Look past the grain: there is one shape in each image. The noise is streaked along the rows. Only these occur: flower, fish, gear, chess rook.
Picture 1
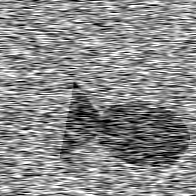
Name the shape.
fish
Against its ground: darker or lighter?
darker
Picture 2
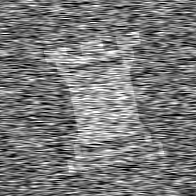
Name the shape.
chess rook
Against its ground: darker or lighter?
lighter
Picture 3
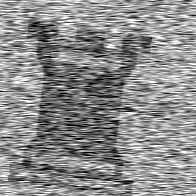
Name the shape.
chess rook
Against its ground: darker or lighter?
darker
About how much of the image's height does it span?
nearly all
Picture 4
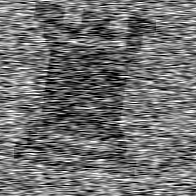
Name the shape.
chess rook
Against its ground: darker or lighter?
darker
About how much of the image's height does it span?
nearly all
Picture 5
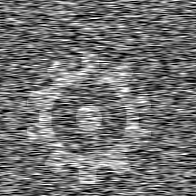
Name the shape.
gear
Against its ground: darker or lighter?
lighter
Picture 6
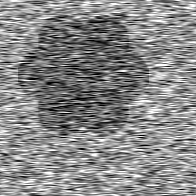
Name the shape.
flower
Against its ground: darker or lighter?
darker
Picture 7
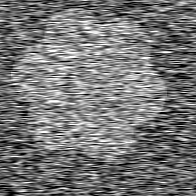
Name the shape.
flower
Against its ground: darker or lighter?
lighter
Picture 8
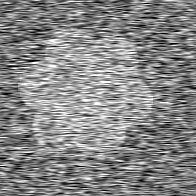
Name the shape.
flower
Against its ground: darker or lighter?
lighter
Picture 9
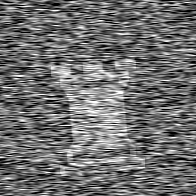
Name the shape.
chess rook
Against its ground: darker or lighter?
lighter
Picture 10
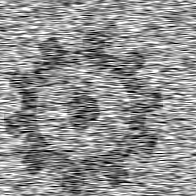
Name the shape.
gear
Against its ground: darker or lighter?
darker
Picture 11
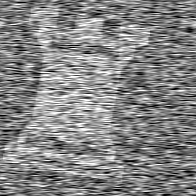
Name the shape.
chess rook
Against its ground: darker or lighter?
lighter
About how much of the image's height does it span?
nearly all
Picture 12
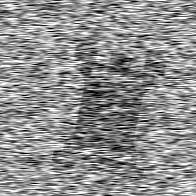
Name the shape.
chess rook
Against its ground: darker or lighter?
darker
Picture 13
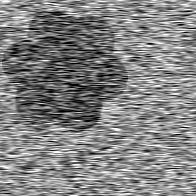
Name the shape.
flower
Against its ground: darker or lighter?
darker
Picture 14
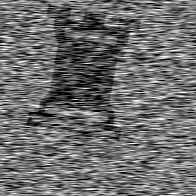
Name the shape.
chess rook
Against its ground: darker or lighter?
darker
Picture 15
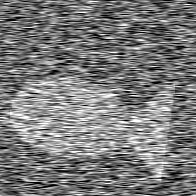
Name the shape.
fish
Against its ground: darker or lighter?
lighter
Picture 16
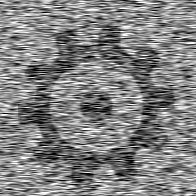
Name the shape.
gear
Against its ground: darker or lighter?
darker
